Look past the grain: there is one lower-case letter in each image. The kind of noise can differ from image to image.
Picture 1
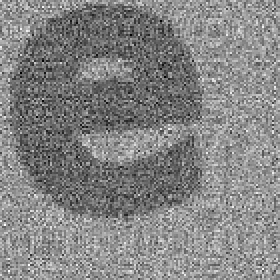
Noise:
low rank plus noise
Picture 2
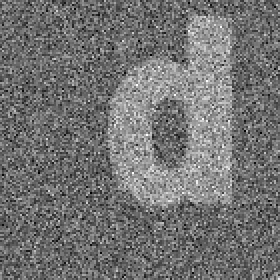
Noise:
independent entries
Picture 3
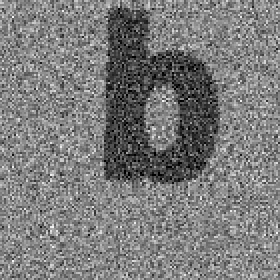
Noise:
low rank plus noise
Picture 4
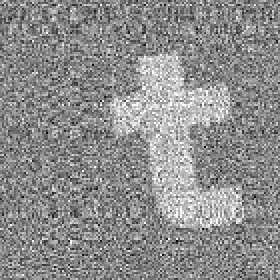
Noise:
low rank plus noise
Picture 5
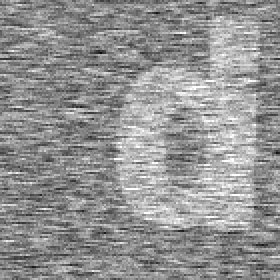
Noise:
streaked along the rows
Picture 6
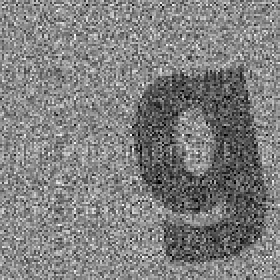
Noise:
low rank plus noise
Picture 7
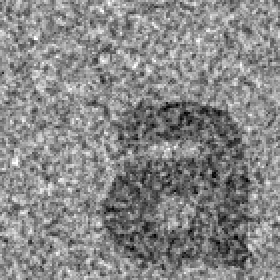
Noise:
blotchy
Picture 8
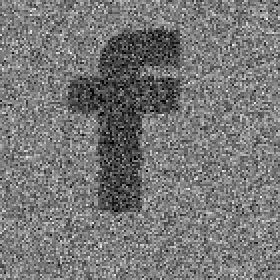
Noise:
independent entries
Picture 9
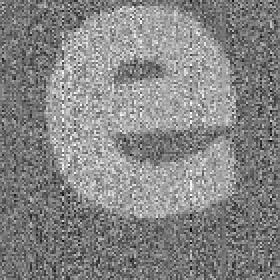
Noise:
columns of uneven size
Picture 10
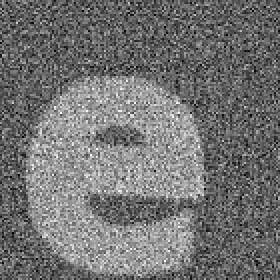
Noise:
low rank plus noise
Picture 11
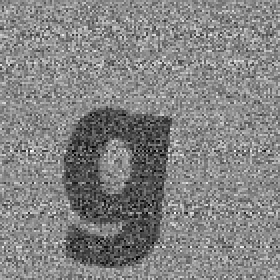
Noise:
rows of uneven size
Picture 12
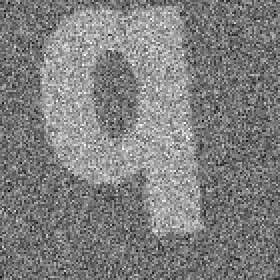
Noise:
independent entries
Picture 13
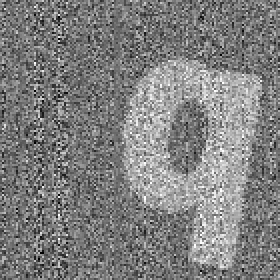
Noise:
columns of uneven size
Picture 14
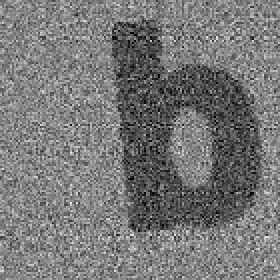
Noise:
low rank plus noise
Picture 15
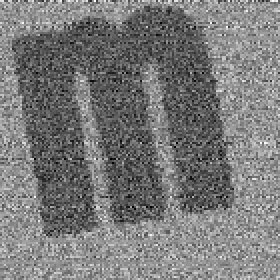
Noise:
rows of uneven size
